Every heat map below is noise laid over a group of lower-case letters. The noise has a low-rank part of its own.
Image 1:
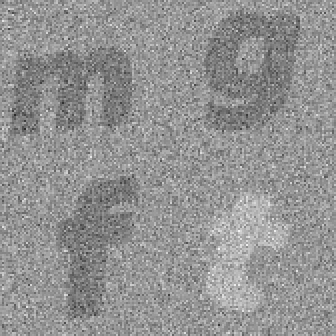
top left: dark m; top right: dark g; bottom left: dark f; bottom right: light t
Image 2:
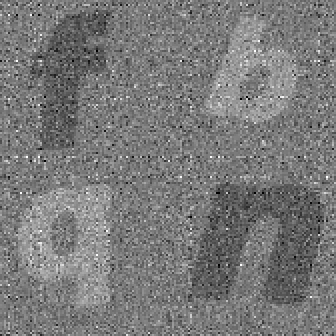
top left: dark f; top right: light b; bottom left: light q; bottom right: dark n
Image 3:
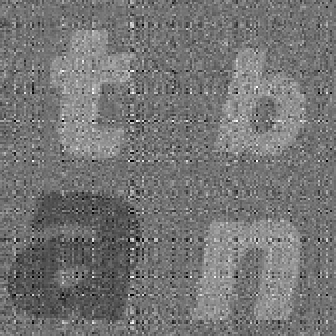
top left: light t; top right: light b; bottom left: dark a; bottom right: light n
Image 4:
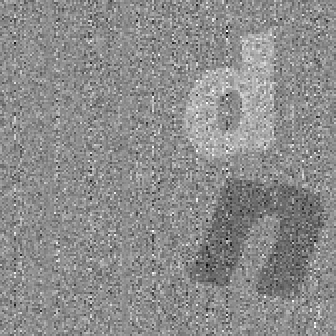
top right: light d; bottom right: dark n
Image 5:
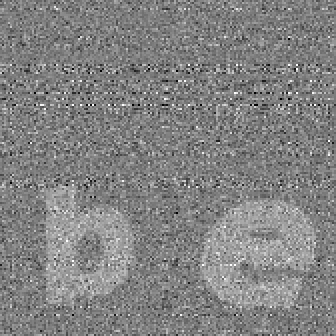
bottom left: light b; bottom right: light e
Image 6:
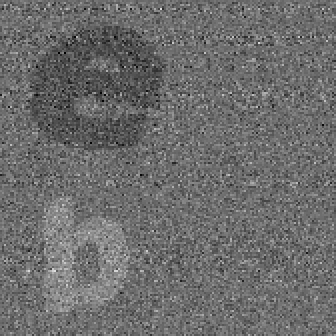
top left: dark e; bottom left: light b
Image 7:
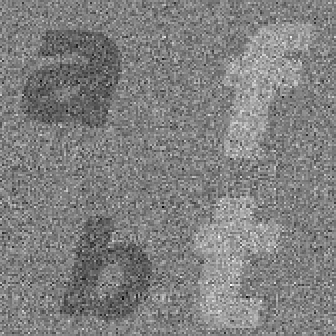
top left: dark a; top right: light f; bottom left: dark b; bottom right: light t
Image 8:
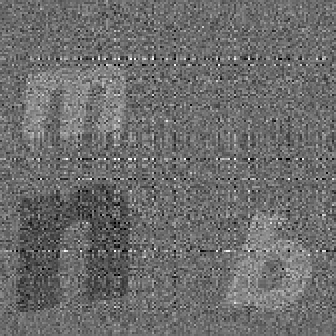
top left: light m; bottom left: dark n; bottom right: light b
